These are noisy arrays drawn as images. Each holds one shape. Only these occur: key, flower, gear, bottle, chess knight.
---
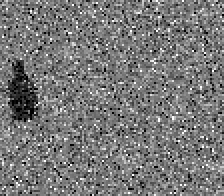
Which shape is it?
bottle
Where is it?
middle left
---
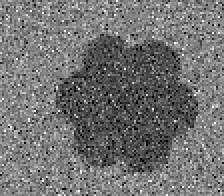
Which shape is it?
flower
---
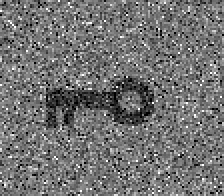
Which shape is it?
key
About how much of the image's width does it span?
half
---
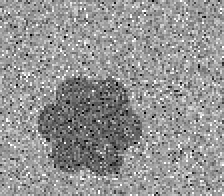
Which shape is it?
flower
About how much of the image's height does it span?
half
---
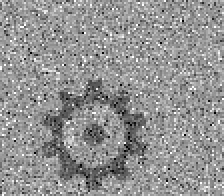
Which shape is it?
gear
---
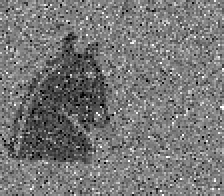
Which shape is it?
chess knight
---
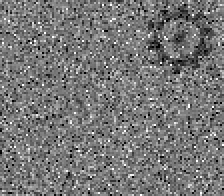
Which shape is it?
gear
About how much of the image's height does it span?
a third
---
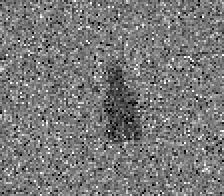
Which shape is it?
bottle
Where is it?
centre
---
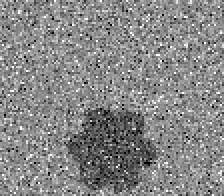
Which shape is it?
flower
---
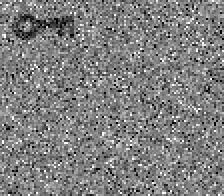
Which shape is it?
key
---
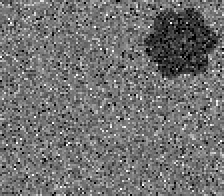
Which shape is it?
flower
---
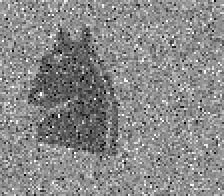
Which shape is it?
chess knight
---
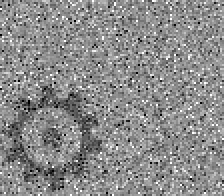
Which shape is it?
gear
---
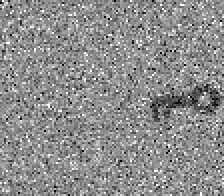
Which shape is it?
key
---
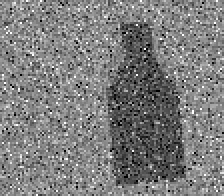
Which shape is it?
bottle
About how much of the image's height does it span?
nearly all
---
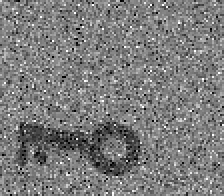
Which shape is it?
key
